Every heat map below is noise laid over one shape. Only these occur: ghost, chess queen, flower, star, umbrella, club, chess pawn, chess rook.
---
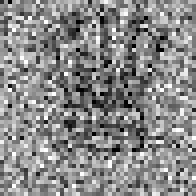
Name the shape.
chess queen
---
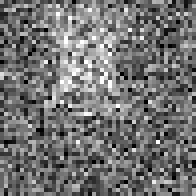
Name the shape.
chess rook
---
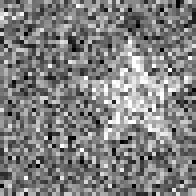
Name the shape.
star
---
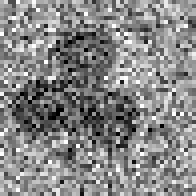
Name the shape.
club
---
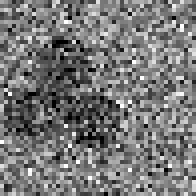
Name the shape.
club
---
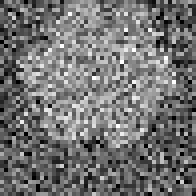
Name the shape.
flower
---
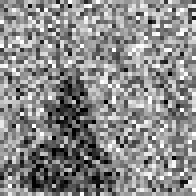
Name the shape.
chess pawn
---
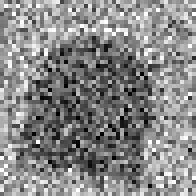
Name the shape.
ghost
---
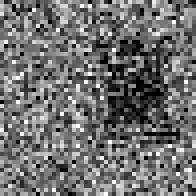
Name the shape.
chess rook
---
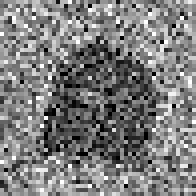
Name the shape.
ghost
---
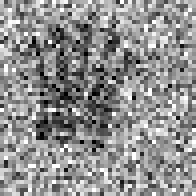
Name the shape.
chess queen
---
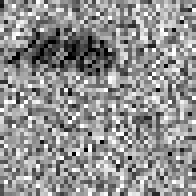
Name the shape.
umbrella
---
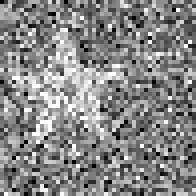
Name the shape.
star
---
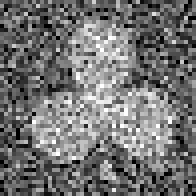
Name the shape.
club
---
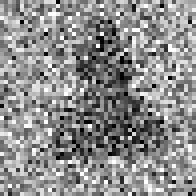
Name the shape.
chess pawn
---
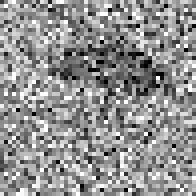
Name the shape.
umbrella
